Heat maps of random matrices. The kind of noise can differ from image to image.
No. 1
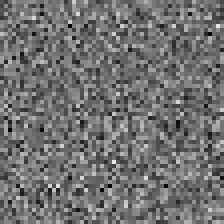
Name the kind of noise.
low rank plus noise
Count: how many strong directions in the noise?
five to eight
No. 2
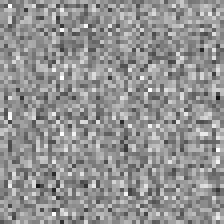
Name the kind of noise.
low rank plus noise
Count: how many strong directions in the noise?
three or four
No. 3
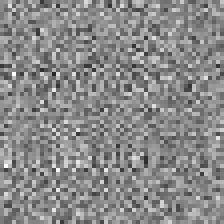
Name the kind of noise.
low rank plus noise
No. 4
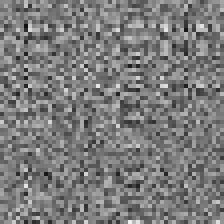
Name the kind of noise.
low rank plus noise
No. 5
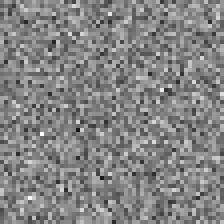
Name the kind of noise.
independent entries
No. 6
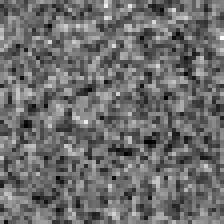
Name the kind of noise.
blotchy
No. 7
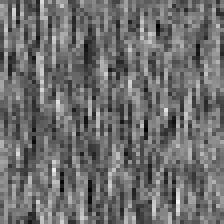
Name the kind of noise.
streaked along the columns
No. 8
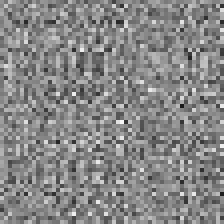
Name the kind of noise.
low rank plus noise
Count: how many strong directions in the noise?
two
